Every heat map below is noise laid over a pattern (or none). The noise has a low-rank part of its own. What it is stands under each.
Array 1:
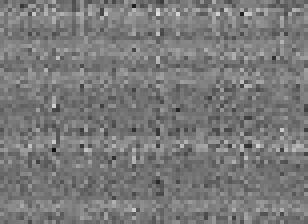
bands of rows
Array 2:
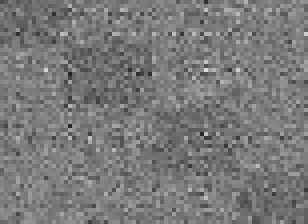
blocks along the diagonal
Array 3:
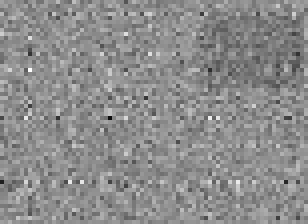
one block
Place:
top right
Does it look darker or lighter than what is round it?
darker
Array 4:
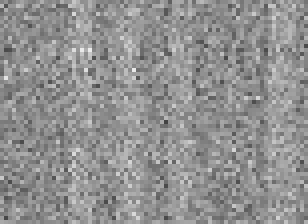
bands of columns
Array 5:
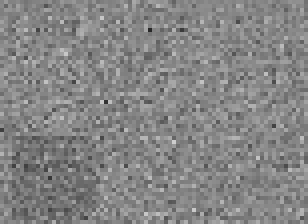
one block
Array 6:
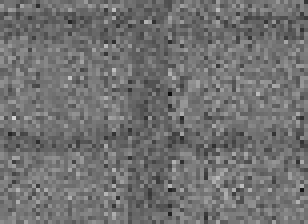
bands of rows crossing bands of columns
